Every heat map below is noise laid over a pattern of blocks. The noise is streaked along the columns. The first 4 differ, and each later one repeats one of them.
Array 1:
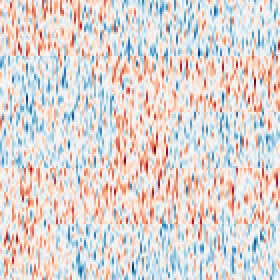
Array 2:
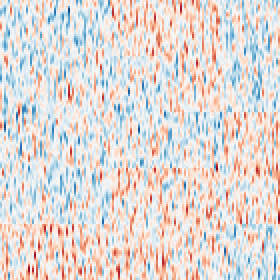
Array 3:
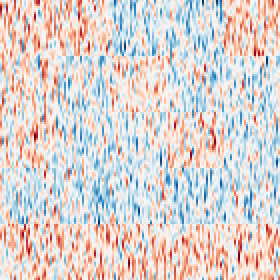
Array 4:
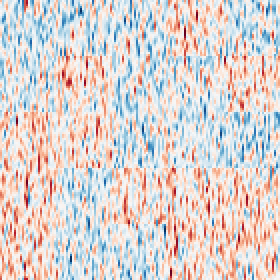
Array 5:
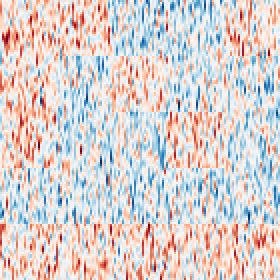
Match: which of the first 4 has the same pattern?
3
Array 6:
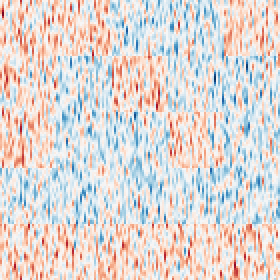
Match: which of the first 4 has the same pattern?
3
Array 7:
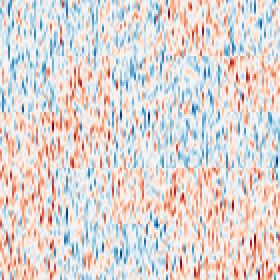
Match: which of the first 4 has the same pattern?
4
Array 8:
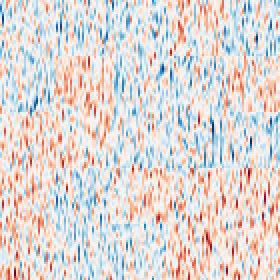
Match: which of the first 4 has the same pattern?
4
